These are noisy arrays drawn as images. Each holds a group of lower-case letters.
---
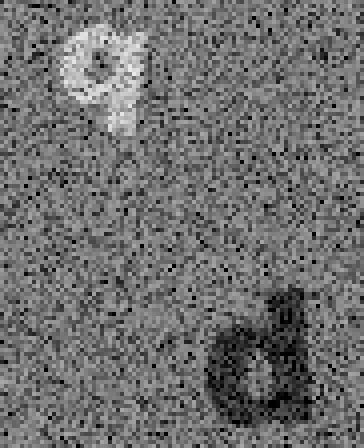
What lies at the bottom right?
d
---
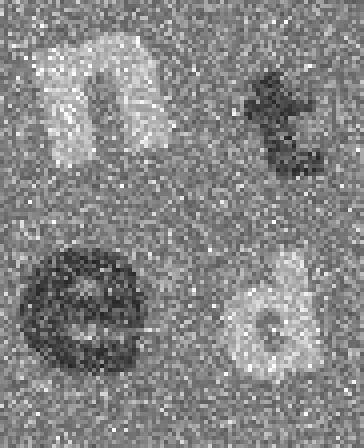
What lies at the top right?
t
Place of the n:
top left
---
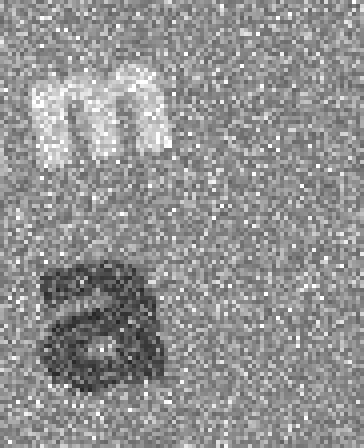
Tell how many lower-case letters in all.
2
